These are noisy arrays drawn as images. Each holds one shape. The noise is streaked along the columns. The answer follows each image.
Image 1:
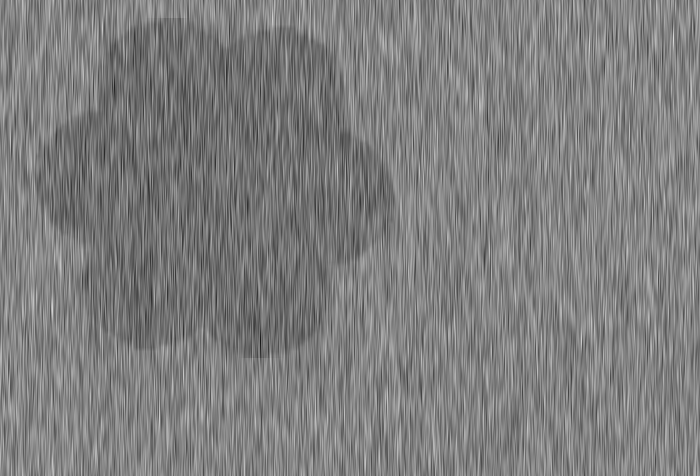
flower
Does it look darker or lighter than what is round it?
darker
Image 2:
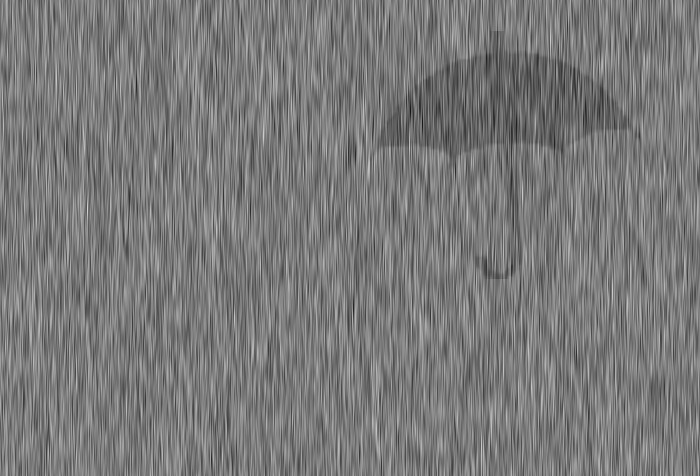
umbrella
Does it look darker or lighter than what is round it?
darker
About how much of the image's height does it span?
half
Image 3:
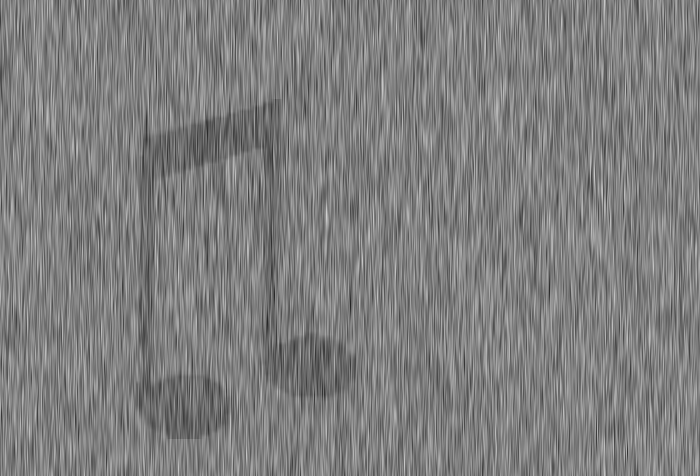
pair of musical notes
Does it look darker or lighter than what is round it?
darker
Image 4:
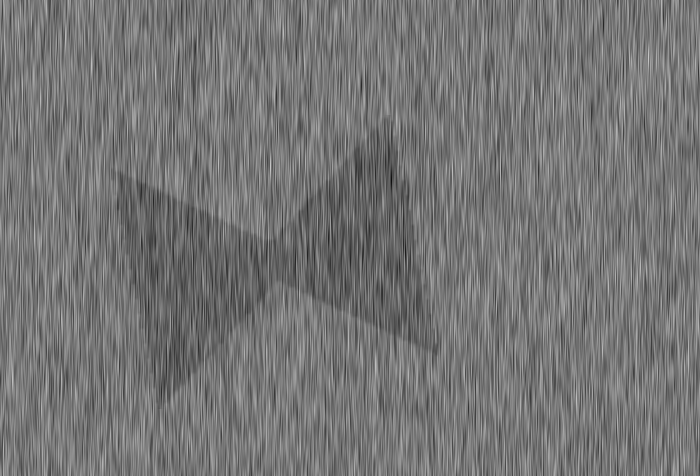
bow tie
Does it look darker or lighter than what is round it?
darker
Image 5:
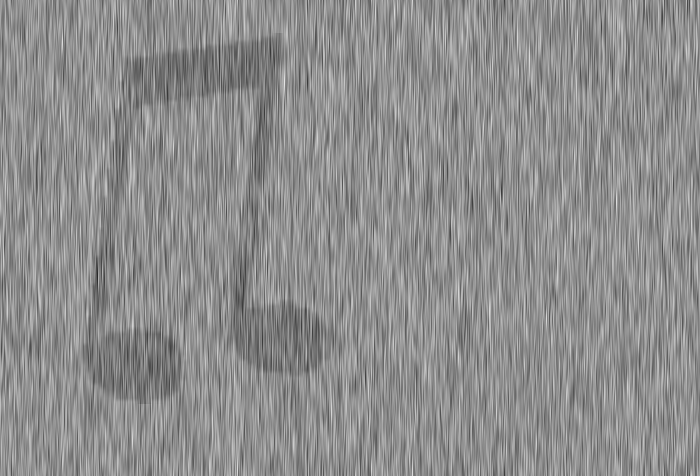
pair of musical notes
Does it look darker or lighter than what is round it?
darker
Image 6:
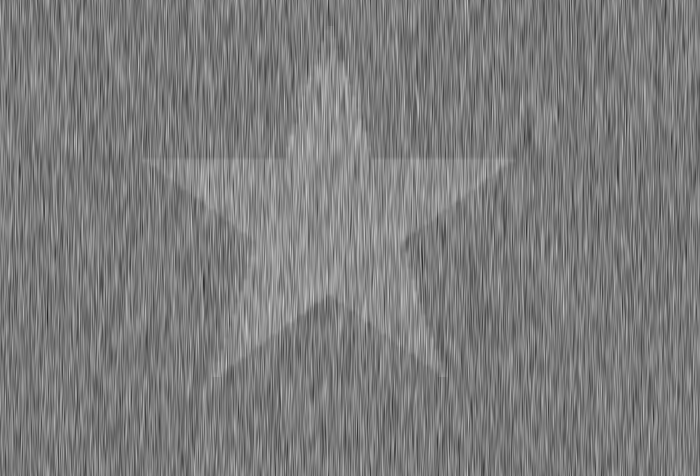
star
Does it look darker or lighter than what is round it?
lighter
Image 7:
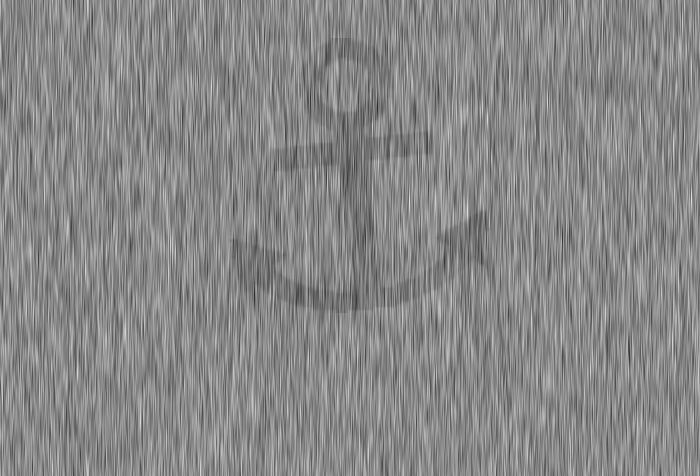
anchor
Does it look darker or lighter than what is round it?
darker
